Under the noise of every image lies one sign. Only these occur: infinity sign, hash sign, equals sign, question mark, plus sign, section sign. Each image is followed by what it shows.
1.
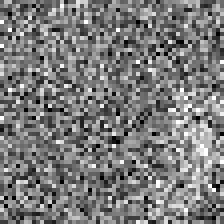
light section sign
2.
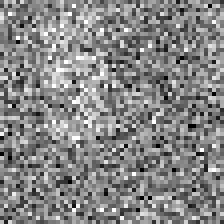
light section sign
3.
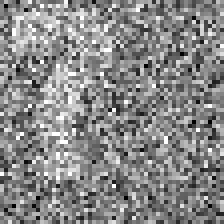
light question mark
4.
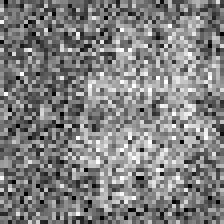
light hash sign
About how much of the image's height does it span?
nearly all
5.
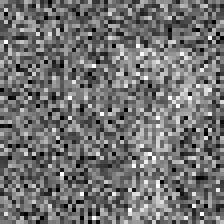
light question mark
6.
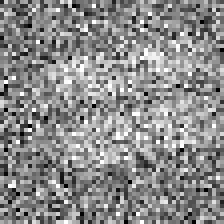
light equals sign
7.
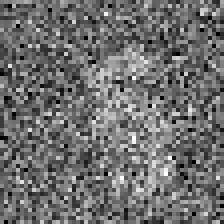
light section sign
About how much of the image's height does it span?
two thirds
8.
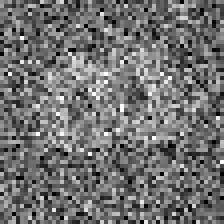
light infinity sign
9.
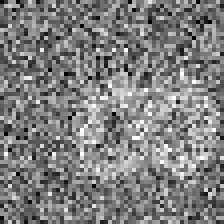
light infinity sign
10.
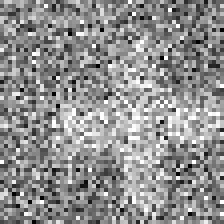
light plus sign
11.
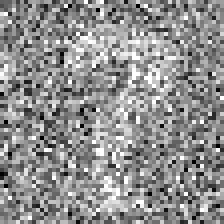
light question mark
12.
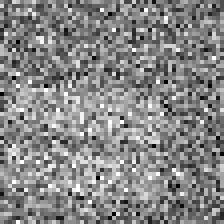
light equals sign
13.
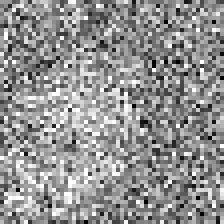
light hash sign
